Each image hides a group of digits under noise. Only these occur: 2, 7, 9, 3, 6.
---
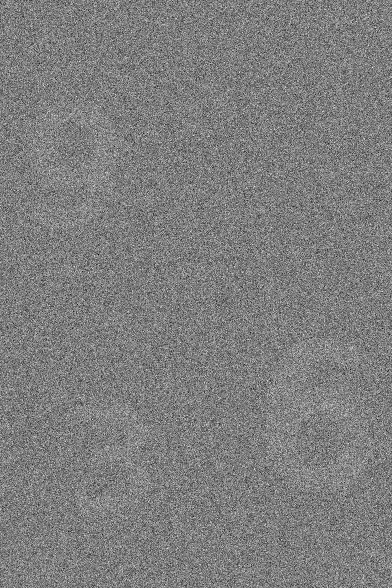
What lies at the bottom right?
6
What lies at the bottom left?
3
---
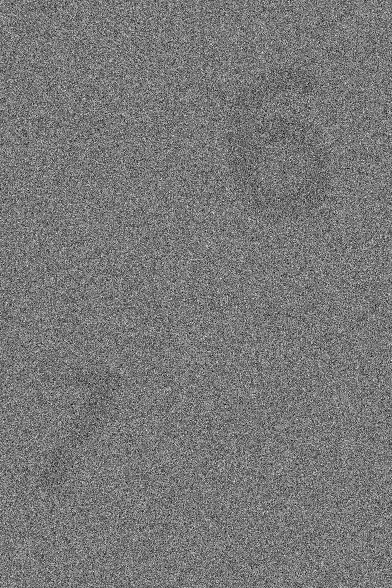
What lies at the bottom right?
nothing
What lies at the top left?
nothing
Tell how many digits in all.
2
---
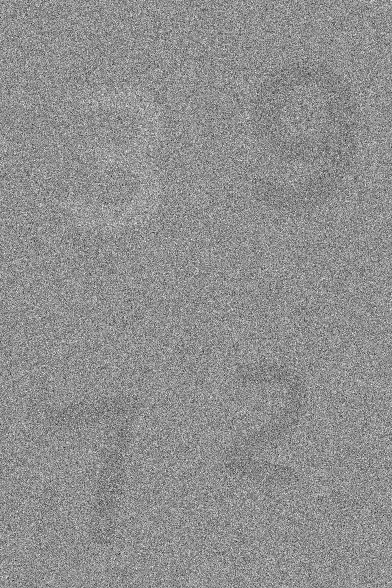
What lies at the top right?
9
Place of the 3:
top left
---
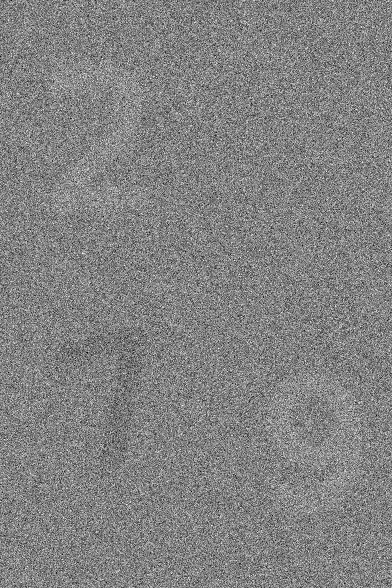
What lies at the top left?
2
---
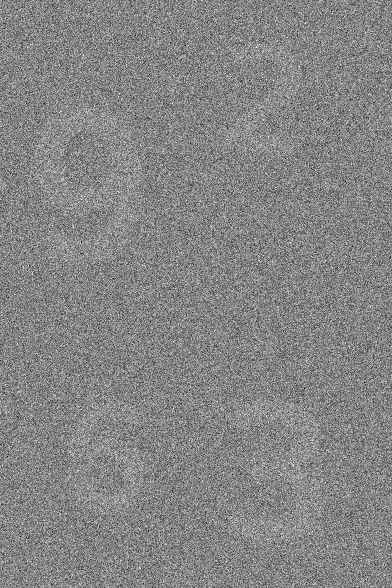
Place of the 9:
top left
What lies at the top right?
2
